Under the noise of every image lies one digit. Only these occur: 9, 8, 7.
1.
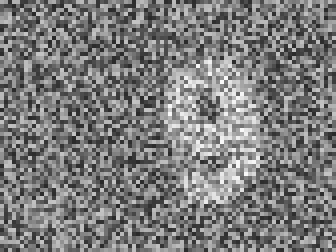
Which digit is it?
9
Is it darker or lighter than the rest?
lighter
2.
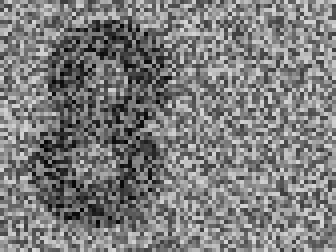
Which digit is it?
8
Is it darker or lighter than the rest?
darker
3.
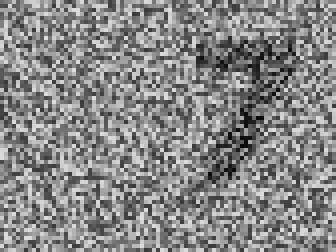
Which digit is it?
7
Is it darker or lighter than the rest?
darker
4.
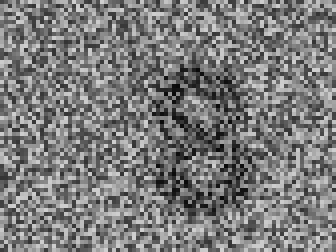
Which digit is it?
8
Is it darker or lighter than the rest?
darker
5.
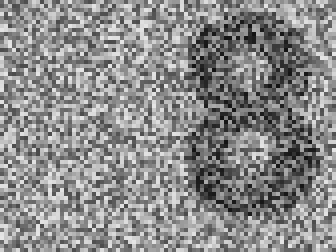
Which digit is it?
8
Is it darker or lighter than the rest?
darker
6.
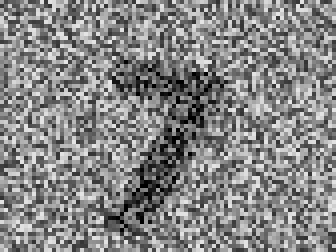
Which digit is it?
7
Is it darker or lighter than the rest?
darker
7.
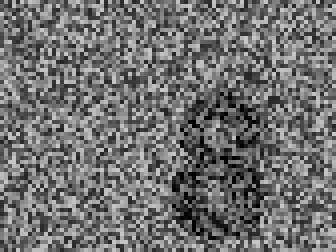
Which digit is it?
8
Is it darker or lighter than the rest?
darker
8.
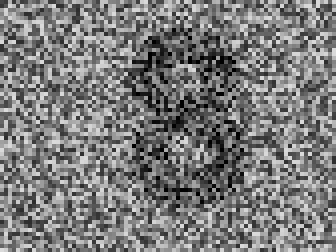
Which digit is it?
8
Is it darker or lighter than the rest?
darker
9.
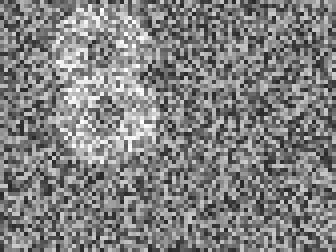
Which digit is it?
8
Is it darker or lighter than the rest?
lighter
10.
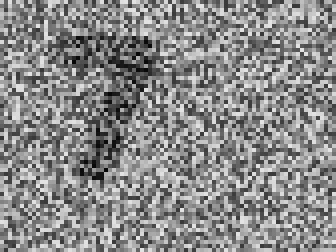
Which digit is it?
7
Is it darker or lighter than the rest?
darker
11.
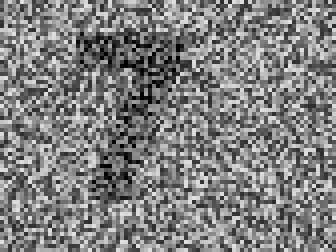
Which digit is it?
7
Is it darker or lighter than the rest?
darker
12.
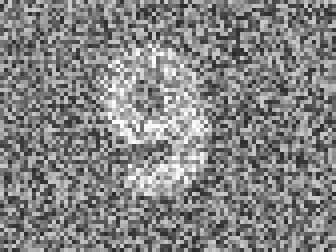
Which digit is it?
9
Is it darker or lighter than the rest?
lighter
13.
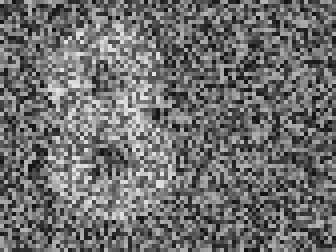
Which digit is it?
8
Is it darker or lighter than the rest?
lighter
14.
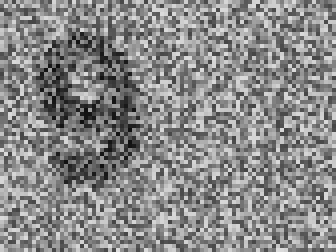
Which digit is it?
9
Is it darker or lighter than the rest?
darker
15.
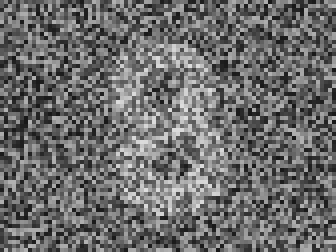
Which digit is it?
8
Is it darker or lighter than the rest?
lighter
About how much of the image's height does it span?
two thirds
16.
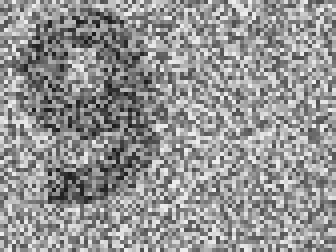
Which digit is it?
9
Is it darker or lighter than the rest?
darker
